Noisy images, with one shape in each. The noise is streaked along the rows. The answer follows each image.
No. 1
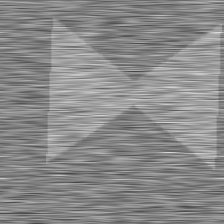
light bow tie
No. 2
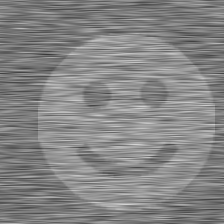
light smiling face
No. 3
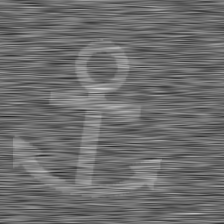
light anchor
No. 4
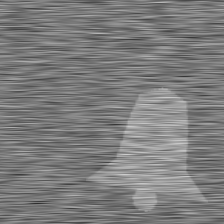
light bell
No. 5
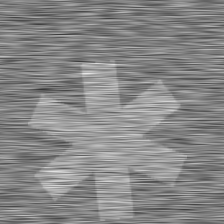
light asterisk
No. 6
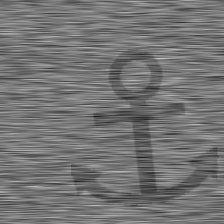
dark anchor
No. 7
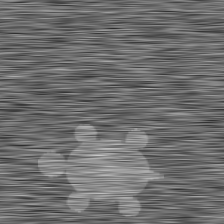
light turtle
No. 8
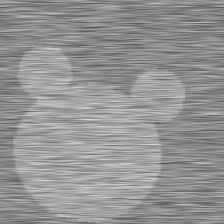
light bear's head
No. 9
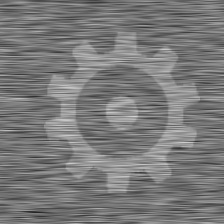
light gear
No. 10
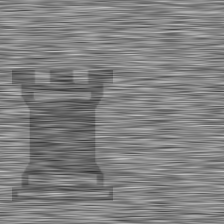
dark chess rook
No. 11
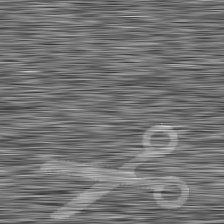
light pair of scissors
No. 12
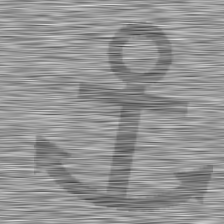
dark anchor
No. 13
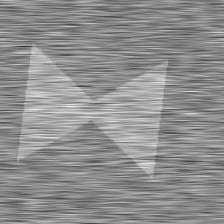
light bow tie
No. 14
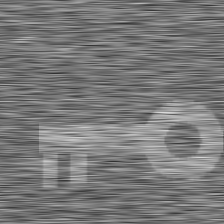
light key
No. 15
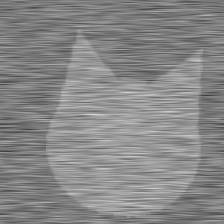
light cat's head
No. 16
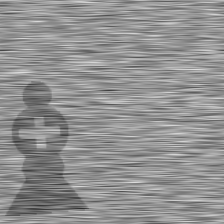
dark chess bishop
